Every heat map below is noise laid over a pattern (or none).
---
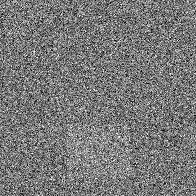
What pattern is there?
one block
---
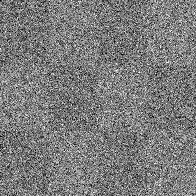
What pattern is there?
a checkerboard
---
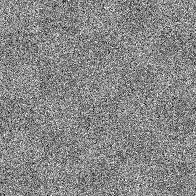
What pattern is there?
a checkerboard
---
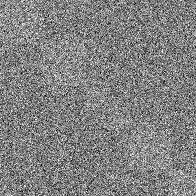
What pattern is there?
blocks along the diagonal
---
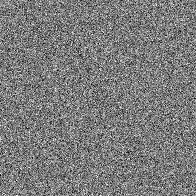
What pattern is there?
only noise
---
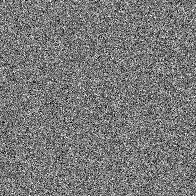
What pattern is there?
only noise
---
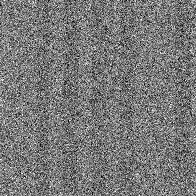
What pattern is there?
bands of columns
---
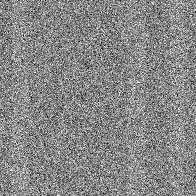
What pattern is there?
bands of columns
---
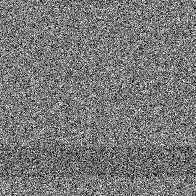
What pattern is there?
one band of rows
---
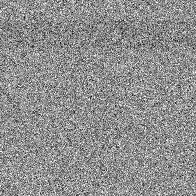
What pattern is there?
one band of rows
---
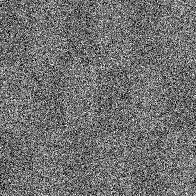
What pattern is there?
a checkerboard
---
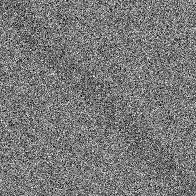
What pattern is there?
a diagonal band
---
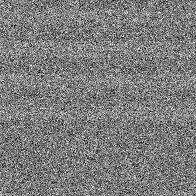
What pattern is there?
bands of rows
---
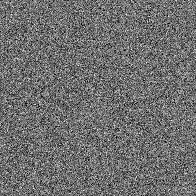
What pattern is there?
only noise
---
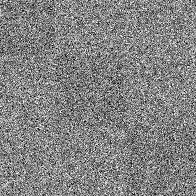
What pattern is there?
blocks along the diagonal
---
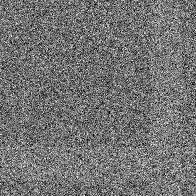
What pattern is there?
bands of rows crossing bands of columns
